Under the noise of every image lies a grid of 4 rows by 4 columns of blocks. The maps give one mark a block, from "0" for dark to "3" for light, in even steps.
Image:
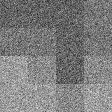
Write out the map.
0 0 0 1
1 1 0 1
3 2 0 2
3 3 2 3
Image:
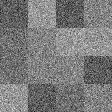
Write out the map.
0 3 0 2
1 2 3 3
1 2 2 0
3 0 1 2
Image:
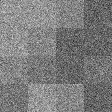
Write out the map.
3 3 2 0
3 2 0 0
2 1 0 1
1 3 2 0
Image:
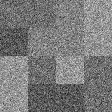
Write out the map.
1 1 2 3
0 2 2 3
3 1 3 1
3 0 0 1
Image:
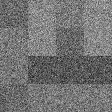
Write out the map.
1 3 2 3
2 3 1 3
2 0 0 0
1 2 2 2
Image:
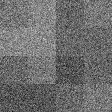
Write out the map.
2 3 1 2
3 3 1 1
1 2 0 1
0 0 1 2
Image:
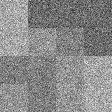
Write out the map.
3 0 0 0
3 2 1 0
1 1 2 3
2 1 2 3
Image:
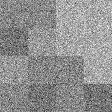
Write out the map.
1 1 3 3
0 2 3 3
2 1 1 3
1 0 1 0
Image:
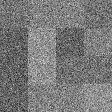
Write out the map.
1 2 2 1
0 3 0 2
0 3 1 1
0 2 2 3
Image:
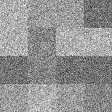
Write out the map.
3 2 2 0
3 1 3 3
0 1 0 0
2 3 2 1
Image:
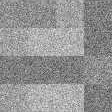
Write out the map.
1 1 2 0
2 3 3 0
0 0 0 1
2 3 3 0
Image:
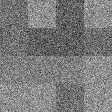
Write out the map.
1 3 0 3
1 0 0 1
2 2 2 3
3 3 1 3
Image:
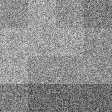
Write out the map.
2 3 2 1
3 3 3 2
3 2 2 2
1 0 0 0
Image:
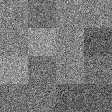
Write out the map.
2 1 2 2
2 3 2 0
3 1 2 1
1 1 0 0
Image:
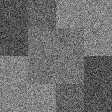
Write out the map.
0 1 3 3
0 2 2 3
3 2 2 0
3 3 1 0
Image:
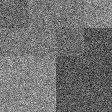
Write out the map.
1 2 2 3
2 2 1 0
3 3 0 0
3 3 0 0
